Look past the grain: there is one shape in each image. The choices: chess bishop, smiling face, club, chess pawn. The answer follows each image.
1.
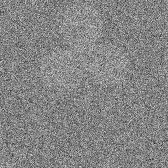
club
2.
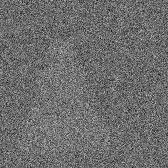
chess pawn
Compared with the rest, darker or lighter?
lighter
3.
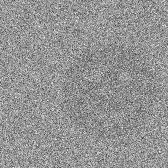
smiling face
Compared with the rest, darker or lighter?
darker
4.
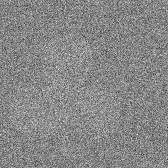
club
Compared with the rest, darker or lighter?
lighter
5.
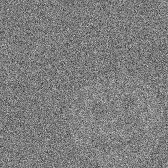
smiling face
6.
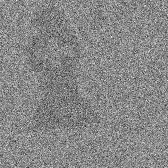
chess bishop
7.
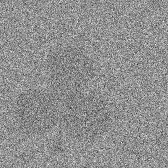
club
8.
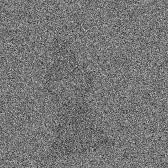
chess bishop
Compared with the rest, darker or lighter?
darker
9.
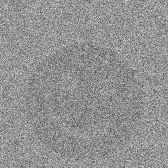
smiling face
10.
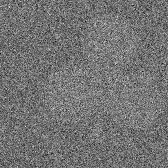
club
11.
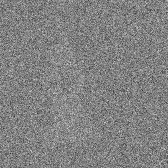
chess bishop
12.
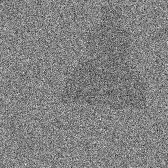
chess pawn
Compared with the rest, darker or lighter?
darker
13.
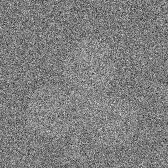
club
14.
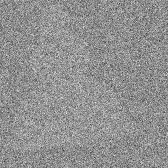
chess pawn
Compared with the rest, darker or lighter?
lighter
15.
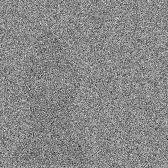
chess bishop
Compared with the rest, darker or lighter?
darker
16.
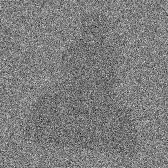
chess pawn
